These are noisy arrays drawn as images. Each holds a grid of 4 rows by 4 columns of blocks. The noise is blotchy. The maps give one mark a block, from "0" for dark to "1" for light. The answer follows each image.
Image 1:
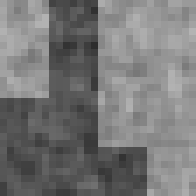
1 0 1 1
1 0 1 1
0 0 1 1
0 0 0 1
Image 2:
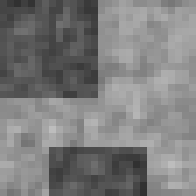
0 0 1 1
0 0 1 1
1 1 1 1
1 0 0 1
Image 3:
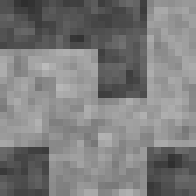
0 0 0 1
1 1 0 1
1 1 1 1
0 1 1 0
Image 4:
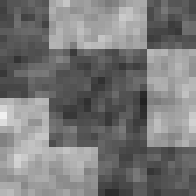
0 1 1 0
0 0 0 1
1 0 0 1
1 1 0 0
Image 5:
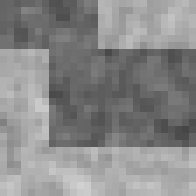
0 0 1 1
1 0 0 0
1 0 0 0
1 1 1 1
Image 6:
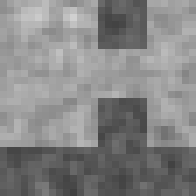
1 1 0 1
1 1 1 1
1 1 0 1
0 0 0 0
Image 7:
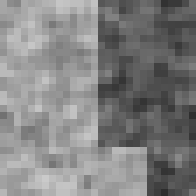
1 1 0 0
1 1 0 0
1 1 0 0
1 1 1 0
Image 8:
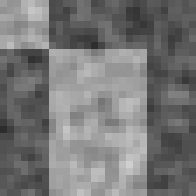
1 0 0 0
0 1 1 0
0 1 1 0
0 1 1 0
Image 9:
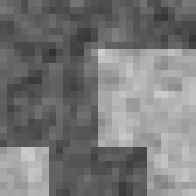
0 0 0 0
0 0 1 1
0 0 1 1
1 0 0 1
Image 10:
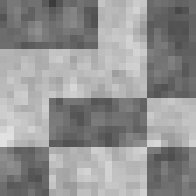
0 0 1 0
1 1 1 0
1 0 0 1
0 1 1 0
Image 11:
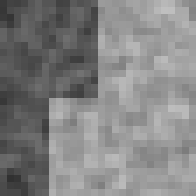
0 0 1 1
0 0 1 1
0 1 1 1
0 1 1 1
